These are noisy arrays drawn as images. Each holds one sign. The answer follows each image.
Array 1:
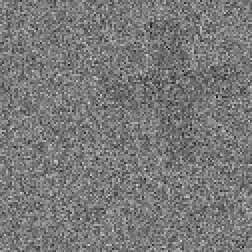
plus sign
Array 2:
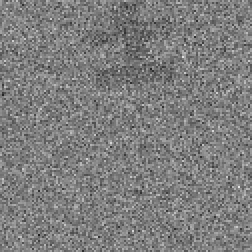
plus-minus sign
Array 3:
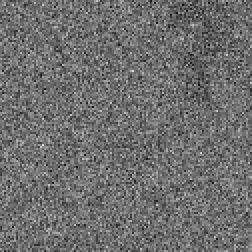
question mark
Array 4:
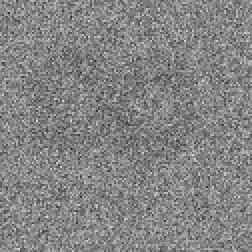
infinity sign
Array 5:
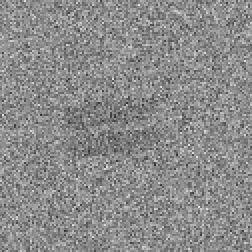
equals sign
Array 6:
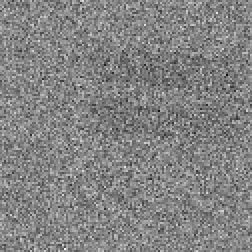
equals sign
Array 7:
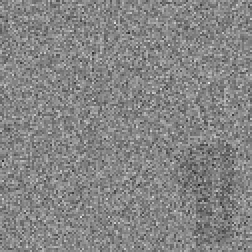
pilcrow
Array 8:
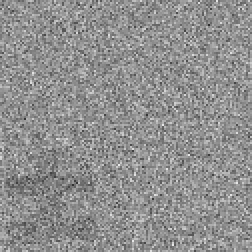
plus-minus sign
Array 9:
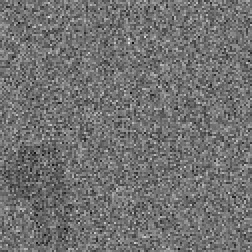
pilcrow
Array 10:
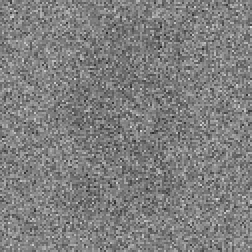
section sign
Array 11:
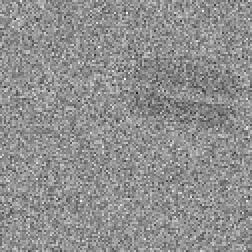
equals sign
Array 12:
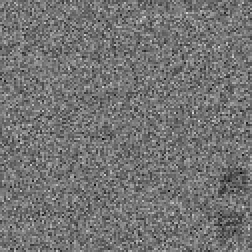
colon
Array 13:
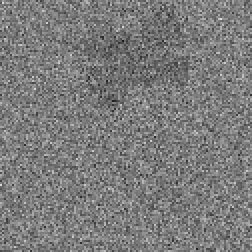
not-equal sign
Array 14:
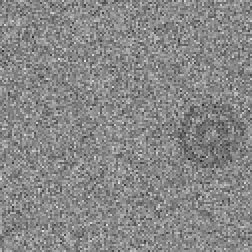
at sign
